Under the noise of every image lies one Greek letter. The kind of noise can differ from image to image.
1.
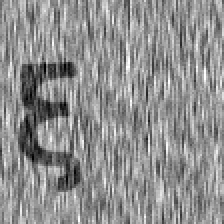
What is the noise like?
streaked along the columns
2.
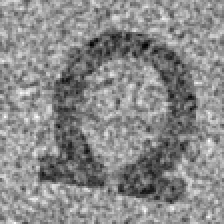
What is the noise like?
blotchy
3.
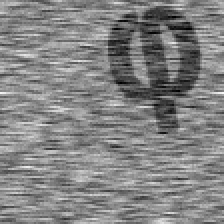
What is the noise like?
streaked along the rows
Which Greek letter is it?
phi
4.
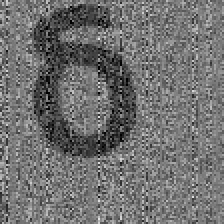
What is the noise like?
columns of uneven size
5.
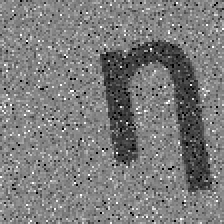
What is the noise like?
heavy tails
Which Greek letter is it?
eta
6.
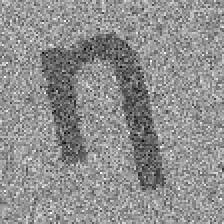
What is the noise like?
independent entries
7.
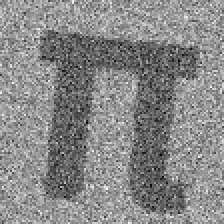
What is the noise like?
independent entries
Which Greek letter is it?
pi
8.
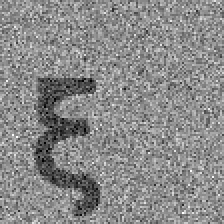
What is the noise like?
independent entries
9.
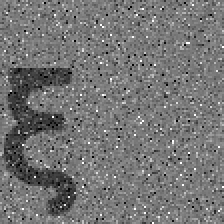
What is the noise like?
heavy tails
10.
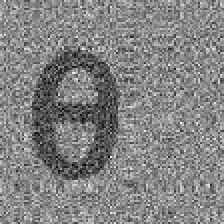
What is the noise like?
low rank plus noise
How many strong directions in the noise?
three or four
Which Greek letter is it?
theta
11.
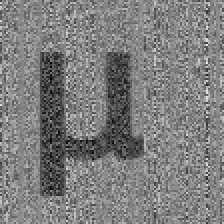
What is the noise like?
columns of uneven size
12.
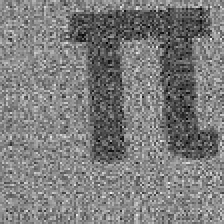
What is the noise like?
low rank plus noise
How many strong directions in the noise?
five to eight
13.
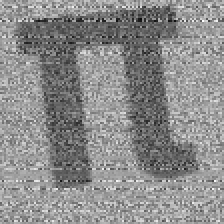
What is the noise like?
rows of uneven size
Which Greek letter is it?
pi
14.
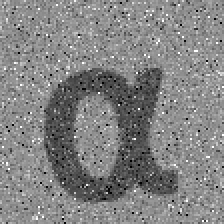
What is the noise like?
heavy tails
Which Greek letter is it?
alpha
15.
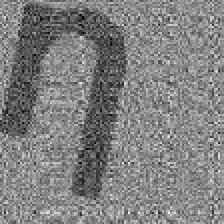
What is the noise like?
low rank plus noise
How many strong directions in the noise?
three or four
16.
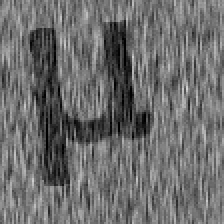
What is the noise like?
streaked along the columns
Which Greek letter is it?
mu
